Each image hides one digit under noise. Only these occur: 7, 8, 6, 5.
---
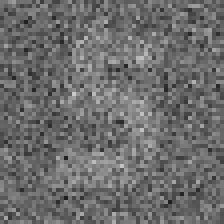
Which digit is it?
5
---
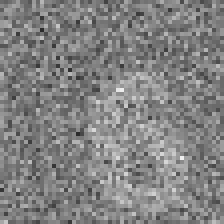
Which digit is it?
6
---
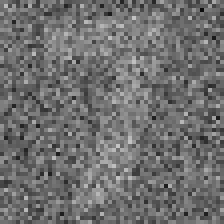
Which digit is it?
7
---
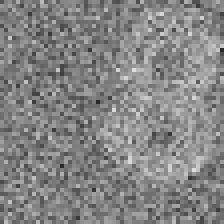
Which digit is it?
8
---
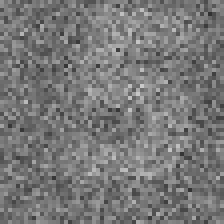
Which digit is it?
5
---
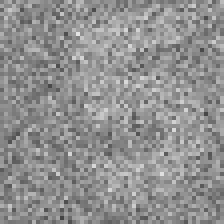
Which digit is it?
5
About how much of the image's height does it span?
nearly all
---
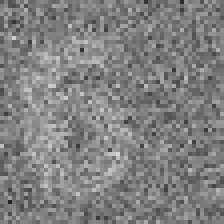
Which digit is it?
6
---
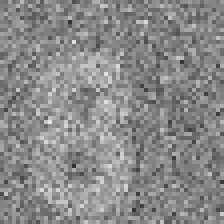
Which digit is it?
8
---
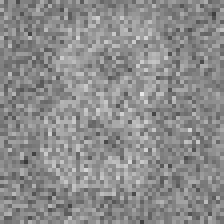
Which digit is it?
8
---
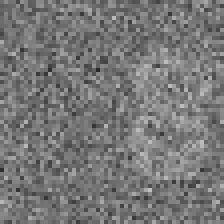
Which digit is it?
8
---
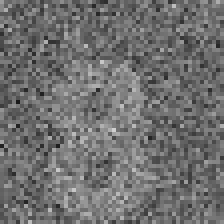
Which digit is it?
8
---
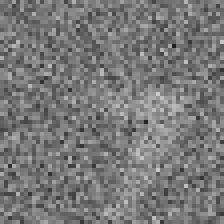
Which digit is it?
7
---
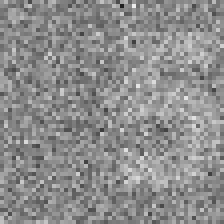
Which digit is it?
5
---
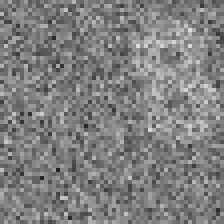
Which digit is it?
8
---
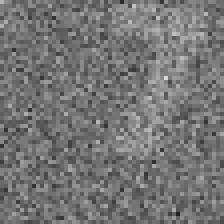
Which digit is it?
7
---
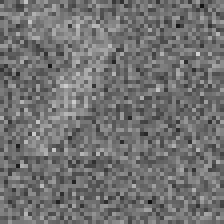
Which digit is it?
7
